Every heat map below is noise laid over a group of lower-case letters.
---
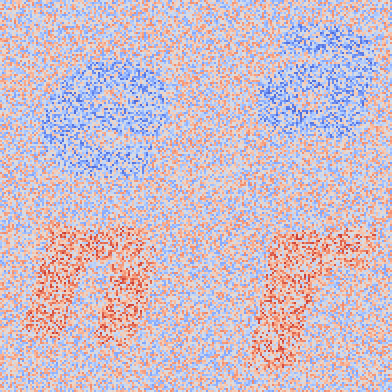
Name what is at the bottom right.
r
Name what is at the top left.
e
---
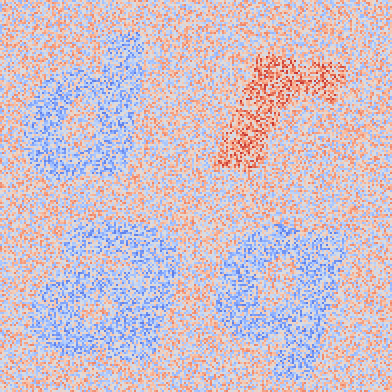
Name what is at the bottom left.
a
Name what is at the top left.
d
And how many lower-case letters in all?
4
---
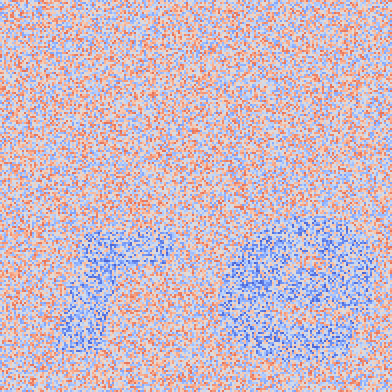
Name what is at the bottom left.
r
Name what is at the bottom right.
e
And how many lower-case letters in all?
2
